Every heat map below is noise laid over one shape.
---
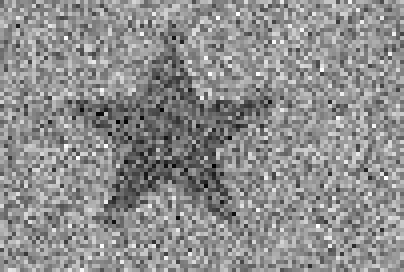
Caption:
dark star
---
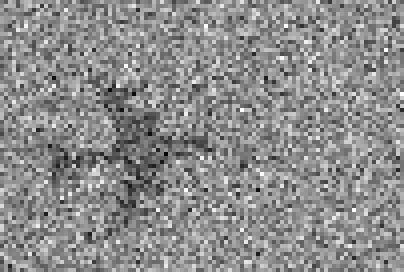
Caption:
dark airplane
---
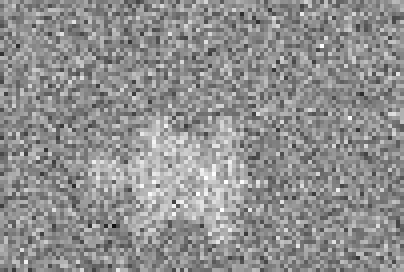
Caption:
light turtle
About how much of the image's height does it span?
half
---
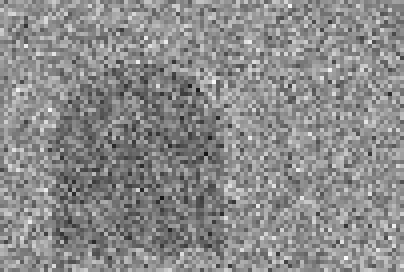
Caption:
dark ghost
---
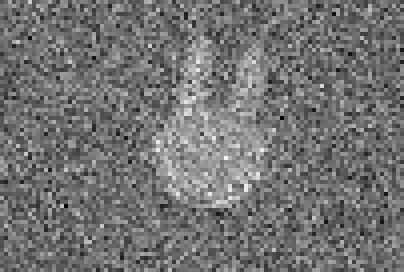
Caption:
light rabbit's head
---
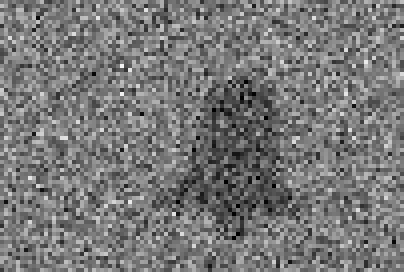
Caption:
dark bell
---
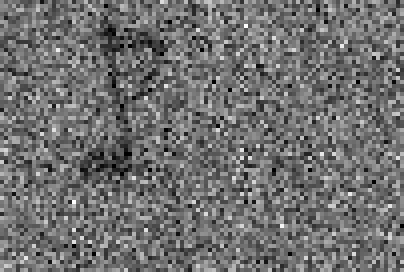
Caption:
dark musical note
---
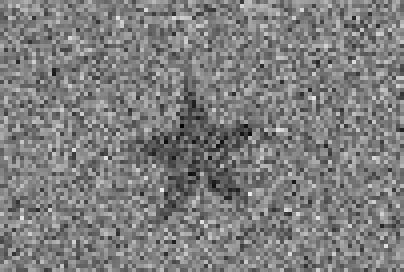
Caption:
dark star
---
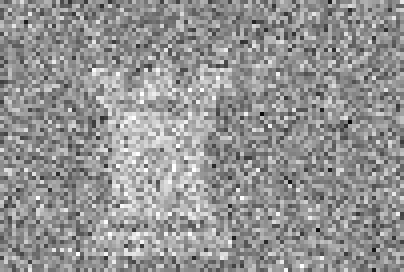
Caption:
light chess rook
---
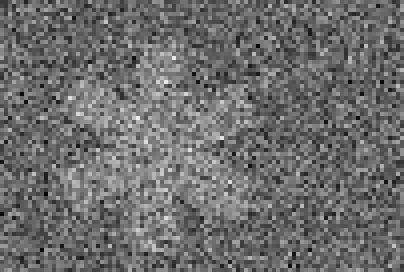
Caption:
light asterisk
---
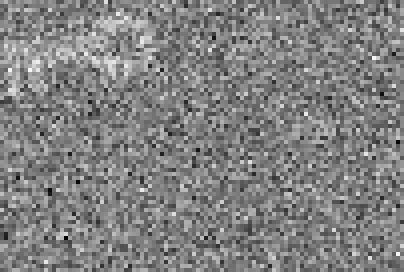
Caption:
light key, top left
